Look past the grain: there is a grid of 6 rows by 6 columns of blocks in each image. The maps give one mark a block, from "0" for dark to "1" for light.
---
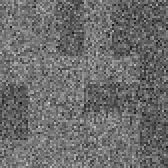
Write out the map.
1 1 0 1 0 0
1 1 0 1 0 0
1 1 1 1 1 0
0 1 1 0 0 0
0 1 1 1 1 0
1 1 1 1 1 0
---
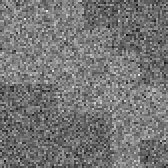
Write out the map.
1 1 1 0 0 0
1 1 1 1 0 0
1 1 1 1 1 0
0 0 1 1 1 1
0 0 0 0 1 1
0 0 0 0 1 0
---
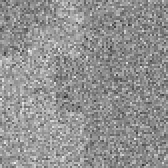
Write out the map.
0 0 1 0 0 0
0 1 1 0 0 0
1 1 0 0 0 0
1 1 0 0 0 0
1 1 1 0 0 0
1 1 1 0 0 0
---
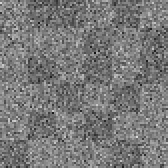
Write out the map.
1 0 0 1 0 1
1 1 1 0 1 0
1 0 1 0 1 0
1 1 0 1 0 1
1 0 1 0 1 1
0 1 1 1 0 1
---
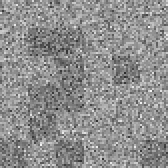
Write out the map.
1 1 1 1 1 1
1 0 0 1 1 1
1 1 0 1 0 1
1 0 0 1 1 1
1 0 1 1 1 1
0 1 0 1 1 0
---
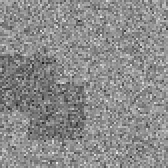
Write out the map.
1 1 1 1 1 1
1 1 1 1 1 1
0 0 1 1 1 1
0 0 0 1 1 1
1 0 0 1 1 1
1 1 1 1 1 1
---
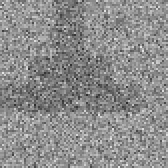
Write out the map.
1 1 0 1 1 1
1 1 0 1 1 1
1 0 0 0 1 1
0 0 0 0 0 1
1 1 1 1 1 1
1 1 1 1 1 1
